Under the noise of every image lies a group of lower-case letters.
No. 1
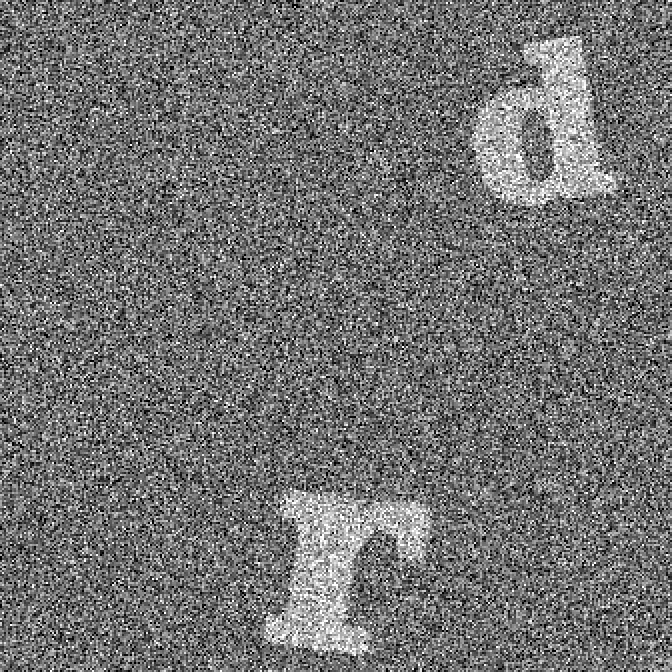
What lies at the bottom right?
nothing
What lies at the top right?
d
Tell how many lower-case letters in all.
2
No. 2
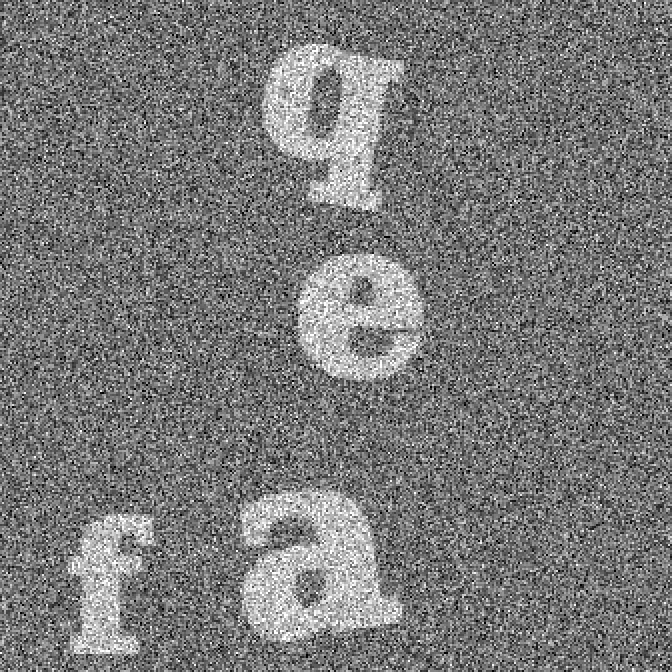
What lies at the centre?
e
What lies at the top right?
nothing
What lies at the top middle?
q
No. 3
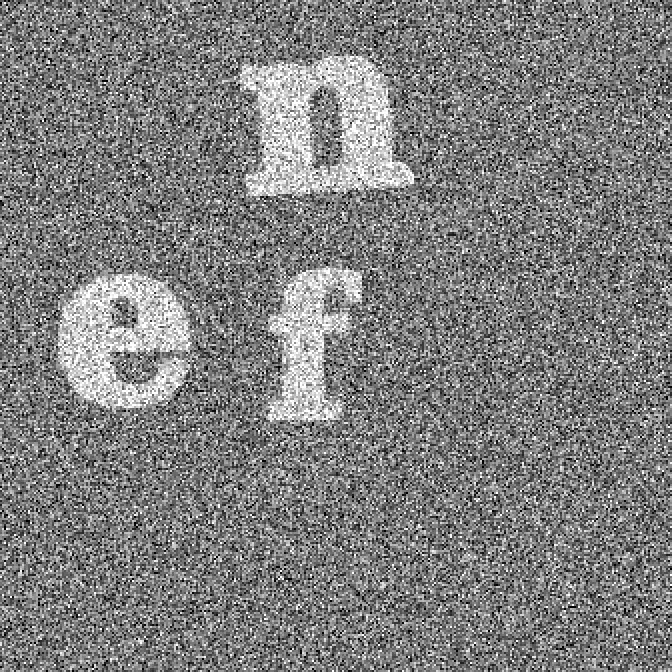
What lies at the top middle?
n
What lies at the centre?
f
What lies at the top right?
nothing
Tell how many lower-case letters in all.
3
